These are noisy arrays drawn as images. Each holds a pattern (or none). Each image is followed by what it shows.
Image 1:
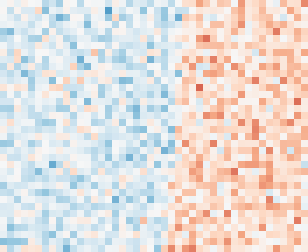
a sharp edge
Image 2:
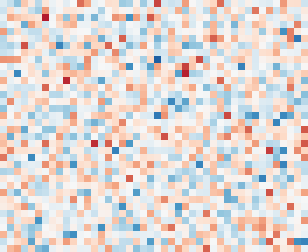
only noise
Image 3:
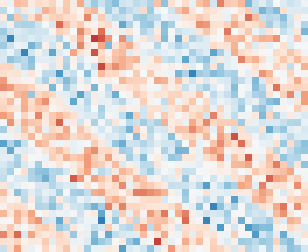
diagonal stripes
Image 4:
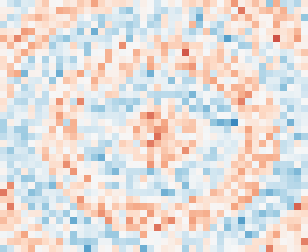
rings round one point
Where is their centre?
centre
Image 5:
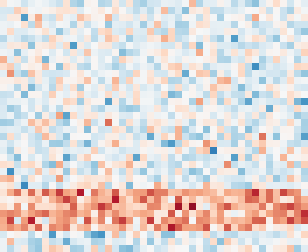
one horizontal stripe
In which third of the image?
bottom
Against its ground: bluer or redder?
redder
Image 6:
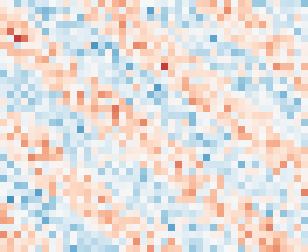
diagonal stripes
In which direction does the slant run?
top left to bottom right
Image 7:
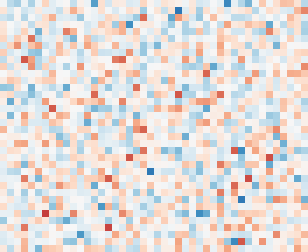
only noise
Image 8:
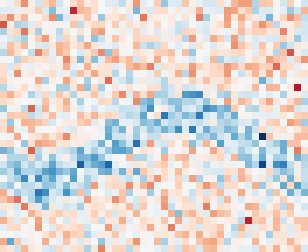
a wavy band
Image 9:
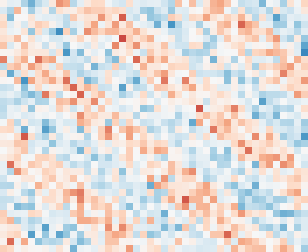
diagonal stripes
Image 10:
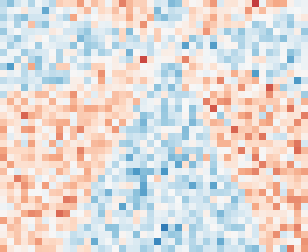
spokes from one point
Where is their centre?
top middle
